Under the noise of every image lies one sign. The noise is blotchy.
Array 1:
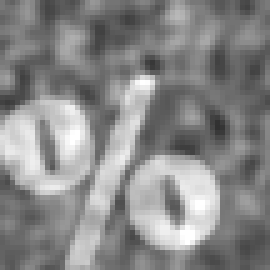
percent sign
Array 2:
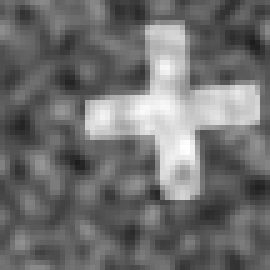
plus sign
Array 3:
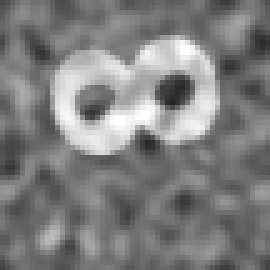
infinity sign
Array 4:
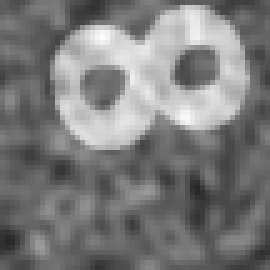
infinity sign
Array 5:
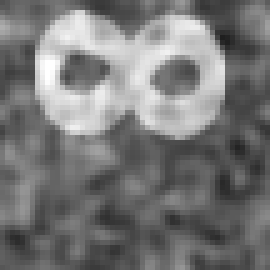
infinity sign
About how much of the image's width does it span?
two thirds
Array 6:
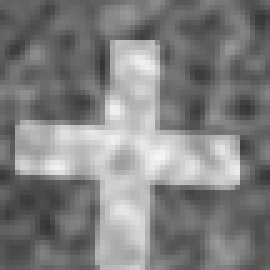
plus sign
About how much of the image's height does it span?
nearly all
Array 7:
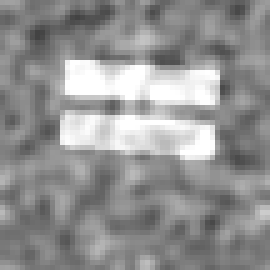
equals sign
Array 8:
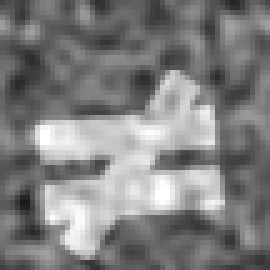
not-equal sign
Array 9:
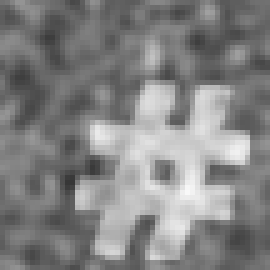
hash sign
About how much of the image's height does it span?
two thirds
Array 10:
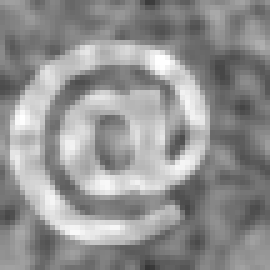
at sign
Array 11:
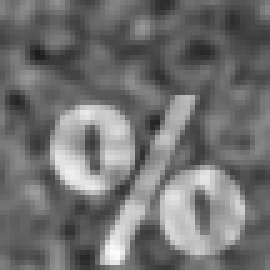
percent sign
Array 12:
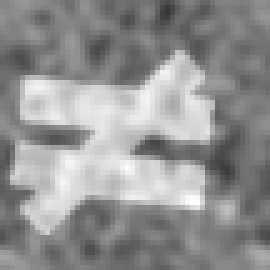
not-equal sign
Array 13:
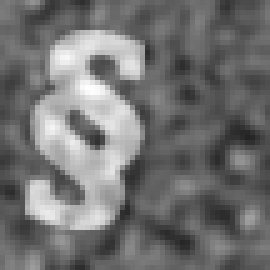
section sign
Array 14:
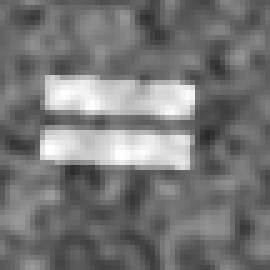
equals sign
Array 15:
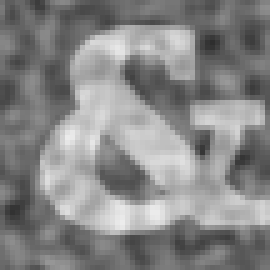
ampersand
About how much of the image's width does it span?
nearly all
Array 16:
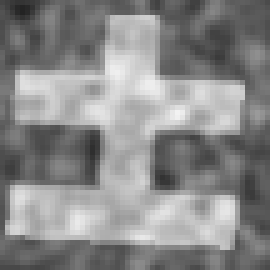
plus-minus sign
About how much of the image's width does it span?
nearly all
